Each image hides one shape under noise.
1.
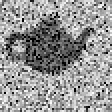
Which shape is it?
teapot
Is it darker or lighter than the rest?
darker
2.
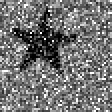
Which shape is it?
star
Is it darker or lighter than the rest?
darker
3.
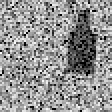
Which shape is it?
bottle
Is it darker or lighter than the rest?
darker
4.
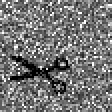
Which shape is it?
pair of scissors
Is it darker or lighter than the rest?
darker
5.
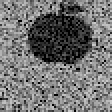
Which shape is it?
apple
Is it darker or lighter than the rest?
darker
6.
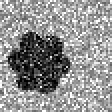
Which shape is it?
flower
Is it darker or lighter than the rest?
darker
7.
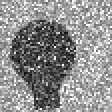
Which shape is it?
light bulb
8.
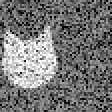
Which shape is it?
cat's head
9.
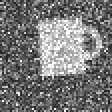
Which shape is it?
cup
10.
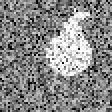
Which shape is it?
pear
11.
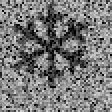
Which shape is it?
snowflake
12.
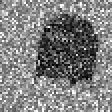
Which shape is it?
ghost
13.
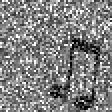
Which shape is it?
pair of musical notes
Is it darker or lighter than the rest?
darker
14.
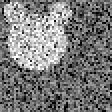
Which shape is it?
bear's head
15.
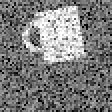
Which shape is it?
cup
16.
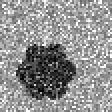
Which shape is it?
flower
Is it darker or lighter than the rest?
darker
